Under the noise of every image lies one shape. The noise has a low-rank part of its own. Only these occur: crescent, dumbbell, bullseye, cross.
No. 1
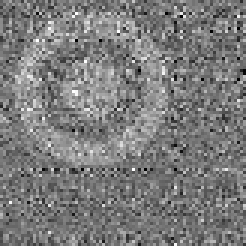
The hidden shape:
bullseye
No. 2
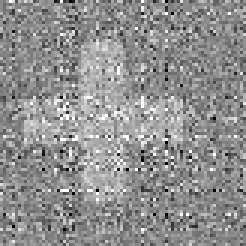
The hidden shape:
cross
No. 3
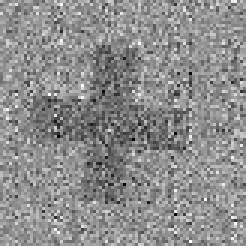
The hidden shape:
cross
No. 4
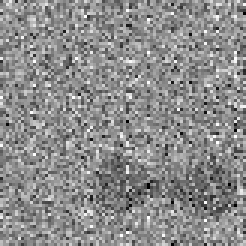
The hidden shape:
dumbbell
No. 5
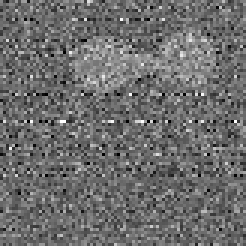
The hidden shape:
dumbbell
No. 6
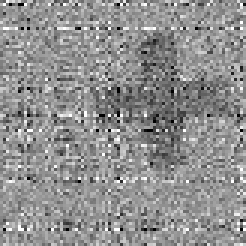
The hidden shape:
cross
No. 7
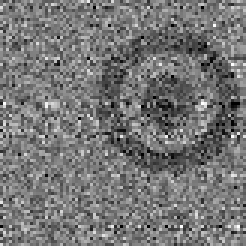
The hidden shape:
bullseye
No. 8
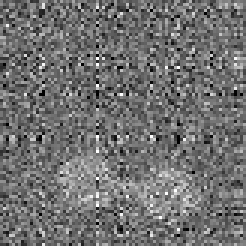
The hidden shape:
dumbbell
